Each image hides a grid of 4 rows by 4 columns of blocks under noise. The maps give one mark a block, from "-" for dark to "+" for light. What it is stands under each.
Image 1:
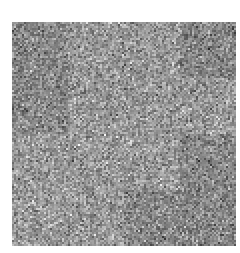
- + + -
- + + +
+ + + -
+ + - -
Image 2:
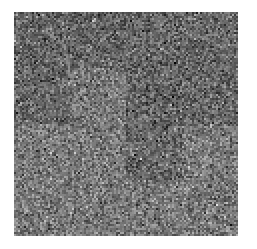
- - - -
- + - -
+ + - +
+ + + +
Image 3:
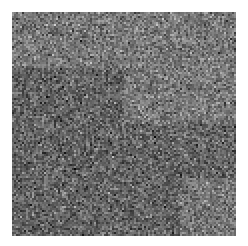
+ + + +
- - + +
- - - -
- - - +
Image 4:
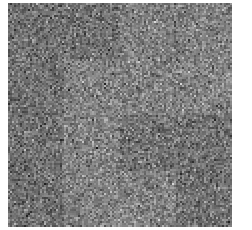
- - + +
- + + +
- + - -
- + + -
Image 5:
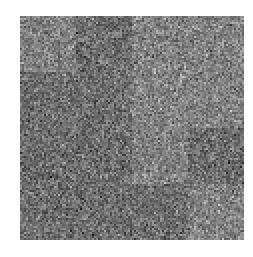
+ - + +
- - + +
- - + -
- - - +
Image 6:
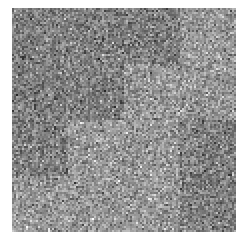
- - - +
- - + +
- + + -
+ + + -
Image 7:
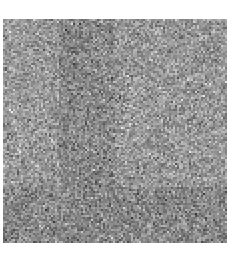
+ - + +
+ - + +
+ - + +
- - - -
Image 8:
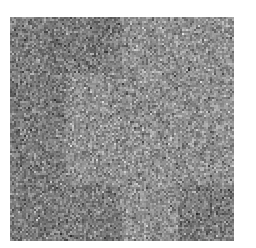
- - + +
- + + +
- + + +
- - + -
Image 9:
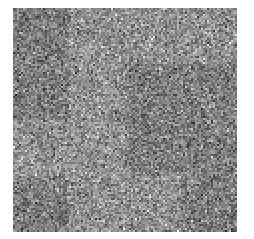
- + + +
- + - -
+ + - -
- + + -
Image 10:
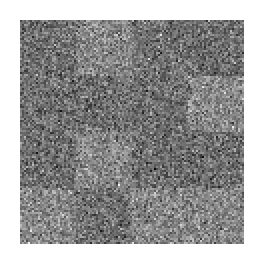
- + - -
- - - +
- + - -
+ - + +
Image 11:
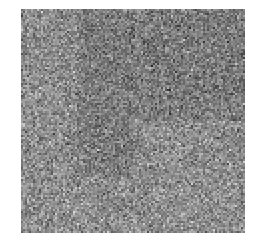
+ - - -
+ - - -
+ - + +
+ + + +
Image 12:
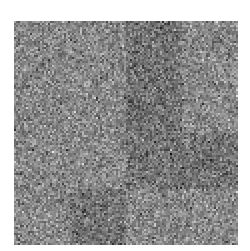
+ + - +
+ + - +
+ + - -
+ - + +
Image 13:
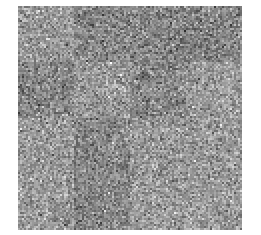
+ - - -
- + - +
+ - + +
+ - + +
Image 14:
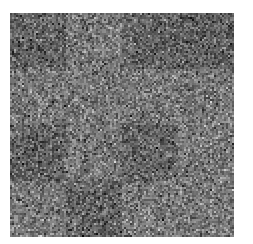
- + - -
+ + + +
- + - +
+ - + +
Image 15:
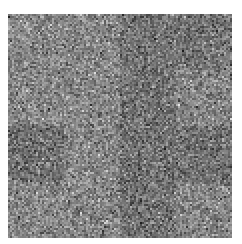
+ + - -
+ + - +
- + - -
+ + - +
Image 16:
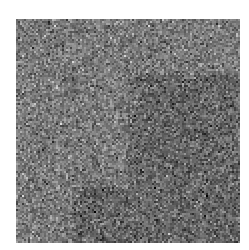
+ + + +
+ + - -
+ + - -
+ - - -
